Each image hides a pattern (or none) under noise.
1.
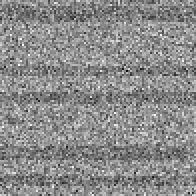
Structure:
bands of rows
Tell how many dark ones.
5
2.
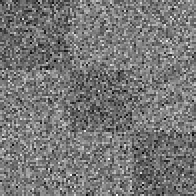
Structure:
blocks along the diagonal
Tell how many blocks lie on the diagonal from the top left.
3
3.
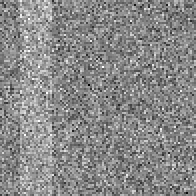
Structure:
one band of columns
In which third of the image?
left
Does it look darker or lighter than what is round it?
lighter
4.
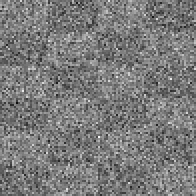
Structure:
a checkerboard
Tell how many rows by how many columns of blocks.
6 by 4
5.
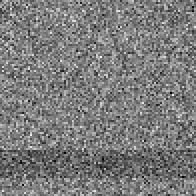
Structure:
one band of rows
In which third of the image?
bottom
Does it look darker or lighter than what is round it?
darker
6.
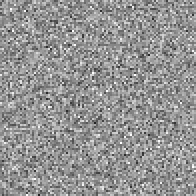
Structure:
only noise
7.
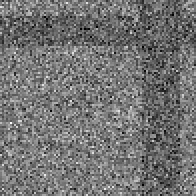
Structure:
bands of rows crossing bands of columns
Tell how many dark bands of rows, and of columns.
1 and 1
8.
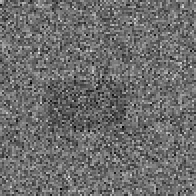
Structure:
one block
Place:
centre
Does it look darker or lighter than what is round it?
darker
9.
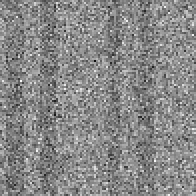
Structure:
bands of columns
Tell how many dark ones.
4
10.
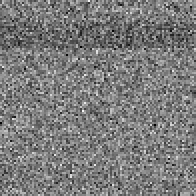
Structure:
one band of rows
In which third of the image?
top
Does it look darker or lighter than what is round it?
darker
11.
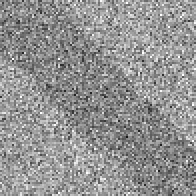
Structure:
a diagonal band
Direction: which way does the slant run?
top left to bottom right
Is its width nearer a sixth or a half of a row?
a half
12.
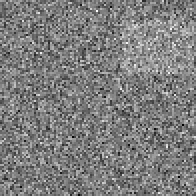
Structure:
one block
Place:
top right
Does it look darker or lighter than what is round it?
lighter
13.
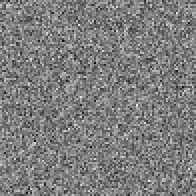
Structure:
only noise
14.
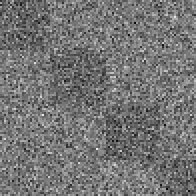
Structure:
blocks along the diagonal
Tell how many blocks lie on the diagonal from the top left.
4
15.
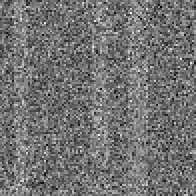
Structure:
bands of columns
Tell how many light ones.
3
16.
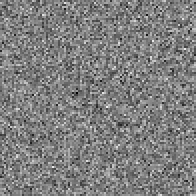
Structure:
only noise
